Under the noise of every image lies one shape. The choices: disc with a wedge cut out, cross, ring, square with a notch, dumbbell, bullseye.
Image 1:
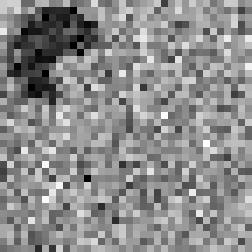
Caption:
dark disc with a wedge cut out, top left
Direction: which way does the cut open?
down and right
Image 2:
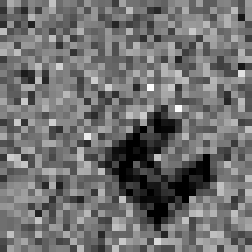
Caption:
dark square with a notch
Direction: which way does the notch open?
up and right
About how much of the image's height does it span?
half
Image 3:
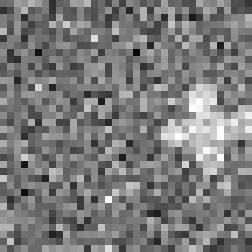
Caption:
light cross, middle right
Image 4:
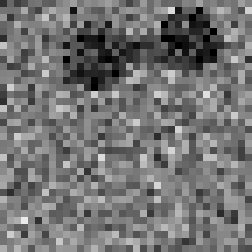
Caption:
dark dumbbell
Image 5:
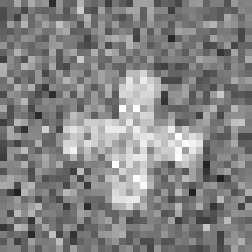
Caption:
light cross
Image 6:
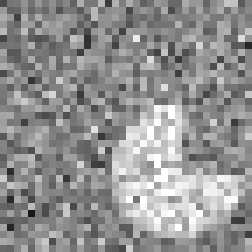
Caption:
light disc with a wedge cut out
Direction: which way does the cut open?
up and right
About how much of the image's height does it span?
half
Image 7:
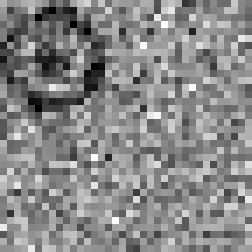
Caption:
dark bullseye, top left
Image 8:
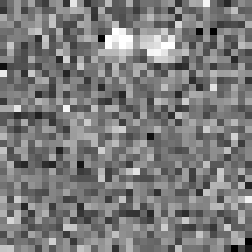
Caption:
light dumbbell, top middle
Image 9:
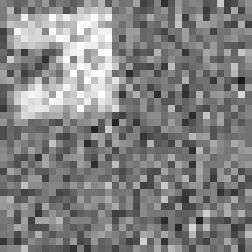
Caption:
light square with a notch, top left
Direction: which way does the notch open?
left
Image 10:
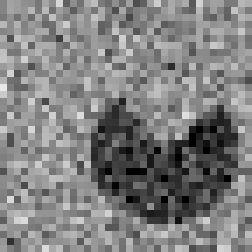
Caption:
dark disc with a wedge cut out
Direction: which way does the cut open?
up
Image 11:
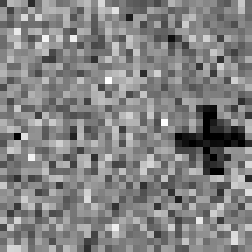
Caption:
dark cross, middle right
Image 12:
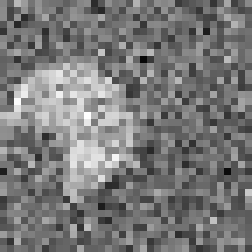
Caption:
light disc with a wedge cut out
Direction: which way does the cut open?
down and left
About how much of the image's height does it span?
half
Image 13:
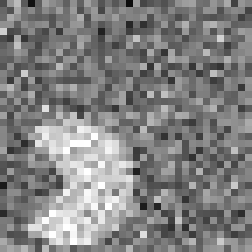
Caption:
light disc with a wedge cut out
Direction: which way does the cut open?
left
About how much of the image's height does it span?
half
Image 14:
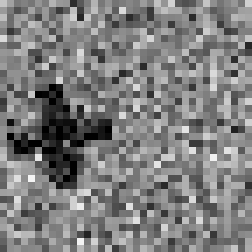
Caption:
dark cross, middle left
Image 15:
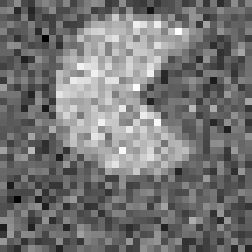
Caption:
light disc with a wedge cut out
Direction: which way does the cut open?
right
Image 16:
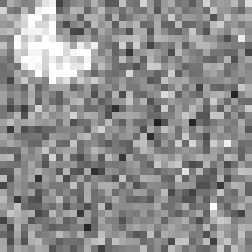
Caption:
light disc with a wedge cut out, top left
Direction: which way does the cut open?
up and right
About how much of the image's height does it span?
a third
